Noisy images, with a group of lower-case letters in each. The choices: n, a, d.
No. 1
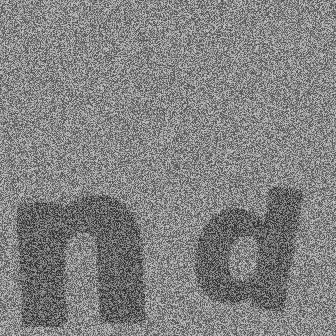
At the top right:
nothing
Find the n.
bottom left
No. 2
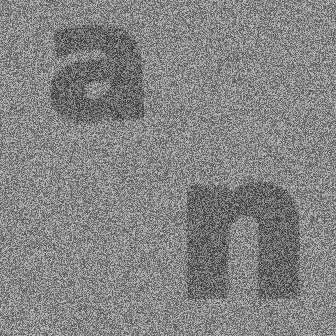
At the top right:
nothing
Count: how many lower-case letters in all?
2
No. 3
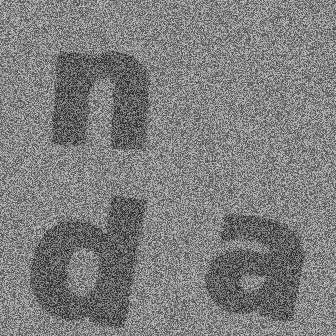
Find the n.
top left
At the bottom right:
a
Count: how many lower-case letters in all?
3
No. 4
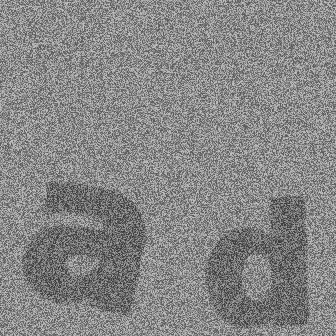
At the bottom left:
a
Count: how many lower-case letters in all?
2
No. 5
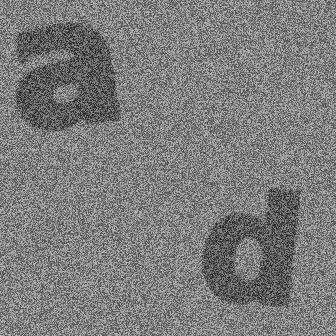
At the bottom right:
d
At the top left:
a
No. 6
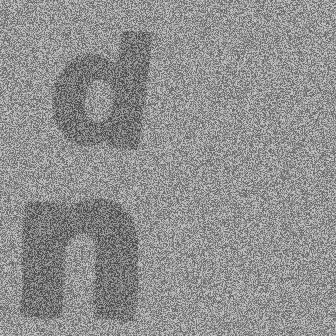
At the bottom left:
n
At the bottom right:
nothing
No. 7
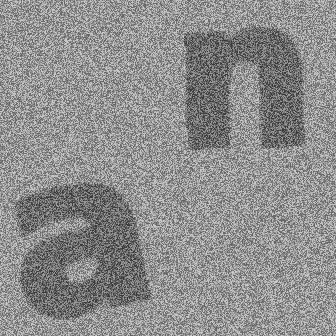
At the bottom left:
a
